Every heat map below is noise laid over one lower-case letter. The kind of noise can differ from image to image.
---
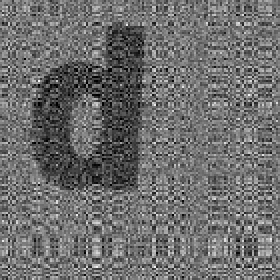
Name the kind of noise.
low rank plus noise
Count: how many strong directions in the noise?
one
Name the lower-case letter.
d
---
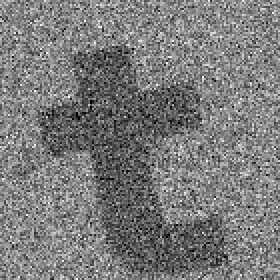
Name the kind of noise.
independent entries
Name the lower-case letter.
t
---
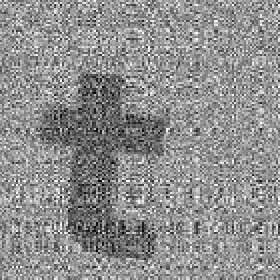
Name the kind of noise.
low rank plus noise
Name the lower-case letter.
t
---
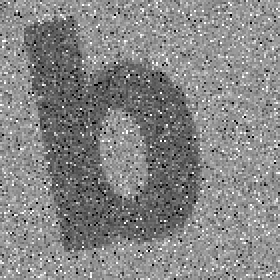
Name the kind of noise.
heavy tails
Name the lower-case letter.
b
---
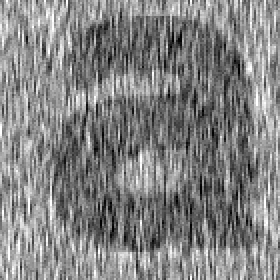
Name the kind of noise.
streaked along the columns
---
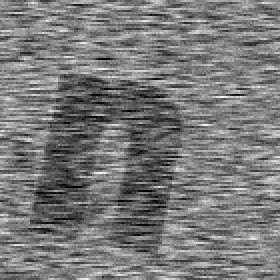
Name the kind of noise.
streaked along the rows
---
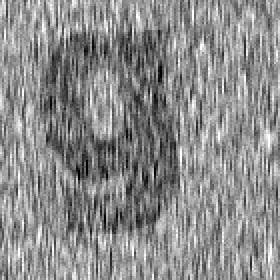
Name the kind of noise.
streaked along the columns
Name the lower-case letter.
g
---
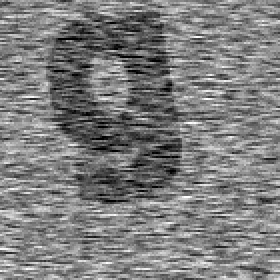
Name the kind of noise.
streaked along the rows
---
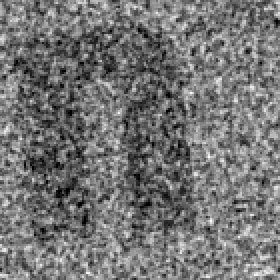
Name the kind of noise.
blotchy
